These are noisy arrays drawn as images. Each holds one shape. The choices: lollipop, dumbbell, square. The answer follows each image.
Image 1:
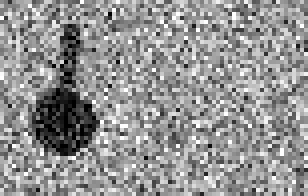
lollipop
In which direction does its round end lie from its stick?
down
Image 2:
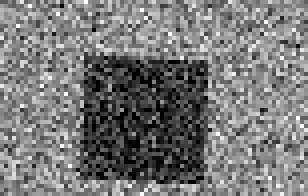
square
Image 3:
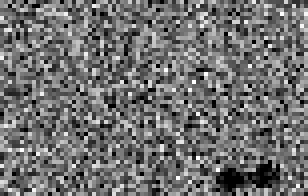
dumbbell
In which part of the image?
bottom right
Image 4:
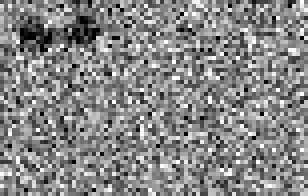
dumbbell
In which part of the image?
top left
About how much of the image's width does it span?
a quarter
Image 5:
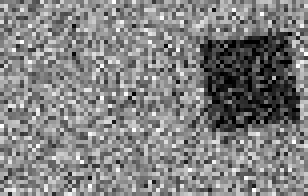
square
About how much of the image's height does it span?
half
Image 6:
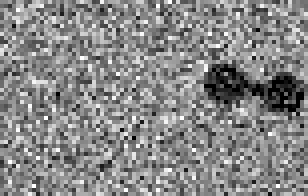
dumbbell
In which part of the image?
middle right
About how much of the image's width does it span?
a third
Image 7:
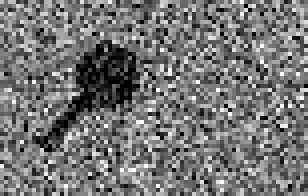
lollipop
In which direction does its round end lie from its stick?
up and right
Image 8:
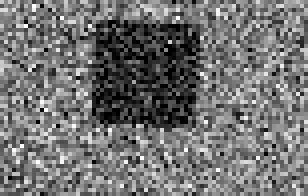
square
